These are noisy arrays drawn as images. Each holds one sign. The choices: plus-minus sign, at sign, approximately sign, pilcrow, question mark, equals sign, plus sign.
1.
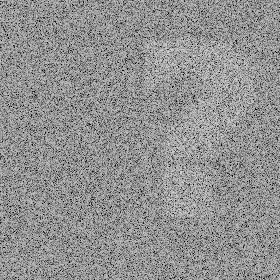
light question mark
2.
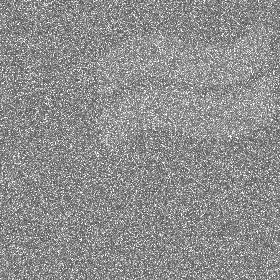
light approximately sign
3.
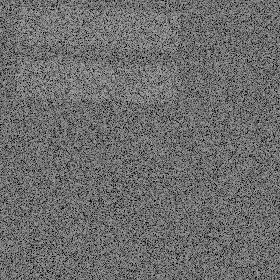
light equals sign
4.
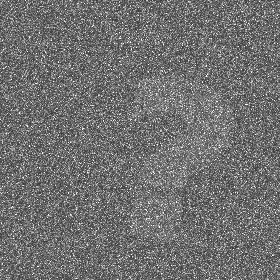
light question mark
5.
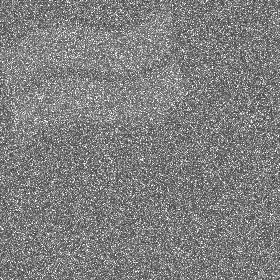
light approximately sign
